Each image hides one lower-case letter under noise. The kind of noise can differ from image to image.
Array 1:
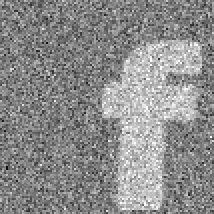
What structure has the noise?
independent entries
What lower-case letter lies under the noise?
f
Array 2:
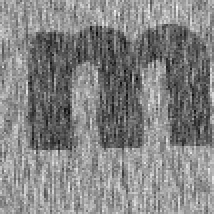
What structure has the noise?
streaked along the columns
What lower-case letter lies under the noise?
m
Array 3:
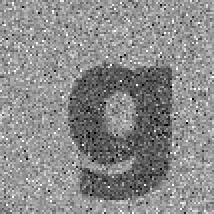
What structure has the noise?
heavy tails
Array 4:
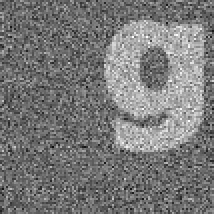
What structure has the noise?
low rank plus noise
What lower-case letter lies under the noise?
g
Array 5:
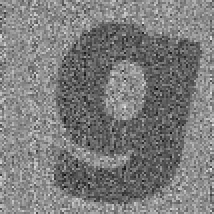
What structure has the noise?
columns of uneven size
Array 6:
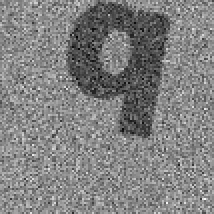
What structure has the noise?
low rank plus noise
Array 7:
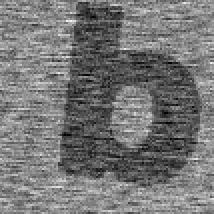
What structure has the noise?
streaked along the rows
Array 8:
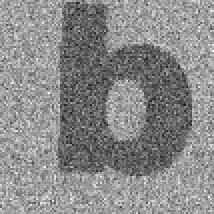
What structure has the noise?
low rank plus noise
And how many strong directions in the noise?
two
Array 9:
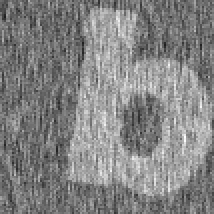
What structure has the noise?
streaked along the columns
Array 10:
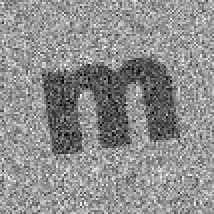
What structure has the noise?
low rank plus noise
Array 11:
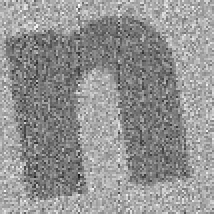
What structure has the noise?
columns of uneven size
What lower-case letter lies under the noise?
n
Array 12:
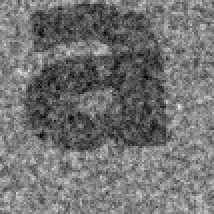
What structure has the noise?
blotchy
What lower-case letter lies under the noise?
a
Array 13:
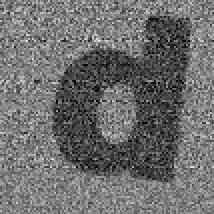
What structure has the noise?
rows of uneven size
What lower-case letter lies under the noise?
d
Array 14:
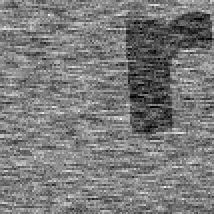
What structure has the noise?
streaked along the rows
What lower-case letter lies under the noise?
r
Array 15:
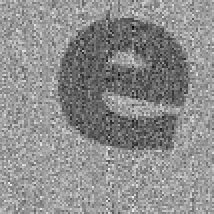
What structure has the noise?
columns of uneven size
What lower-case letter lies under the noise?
e
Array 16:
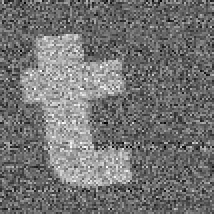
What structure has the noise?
rows of uneven size
